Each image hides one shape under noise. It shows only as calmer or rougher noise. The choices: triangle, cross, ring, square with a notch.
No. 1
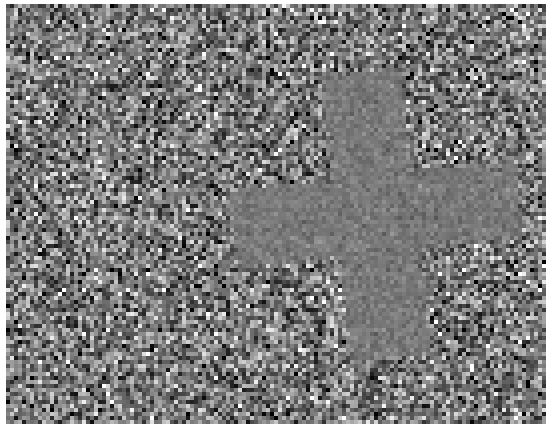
cross
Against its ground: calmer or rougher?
calmer
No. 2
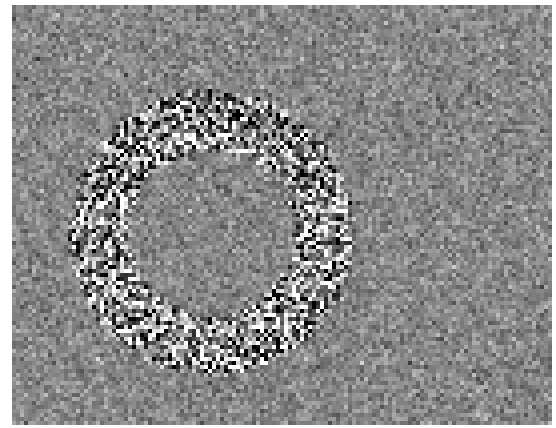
ring
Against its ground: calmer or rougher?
rougher
